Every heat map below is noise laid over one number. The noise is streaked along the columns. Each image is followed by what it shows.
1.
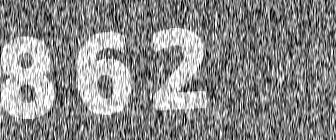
862
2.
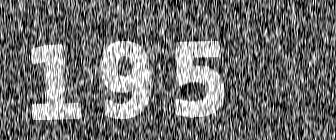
195
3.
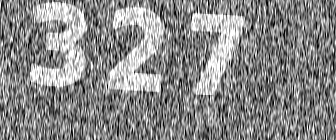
327
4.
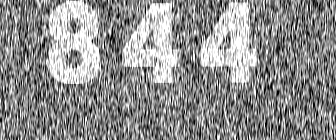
844
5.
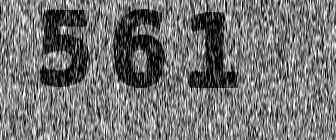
561
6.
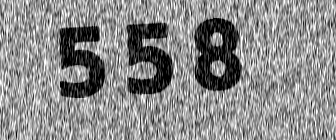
558
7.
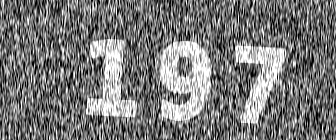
197
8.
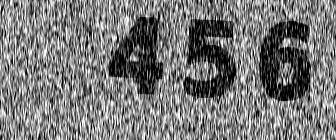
456
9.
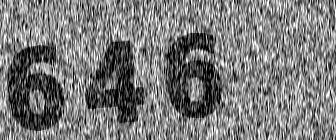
646
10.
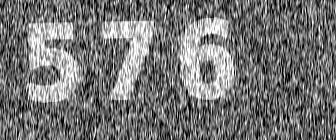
576
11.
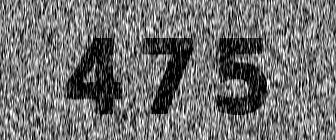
475
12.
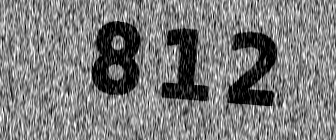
812
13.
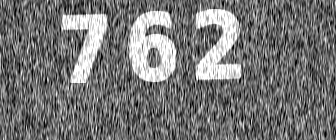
762
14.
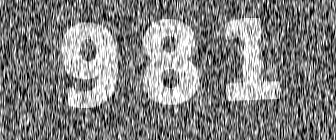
981
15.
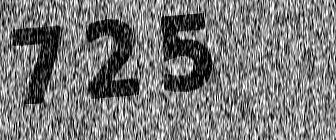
725
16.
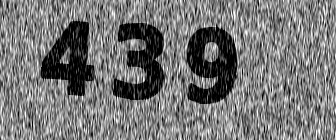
439
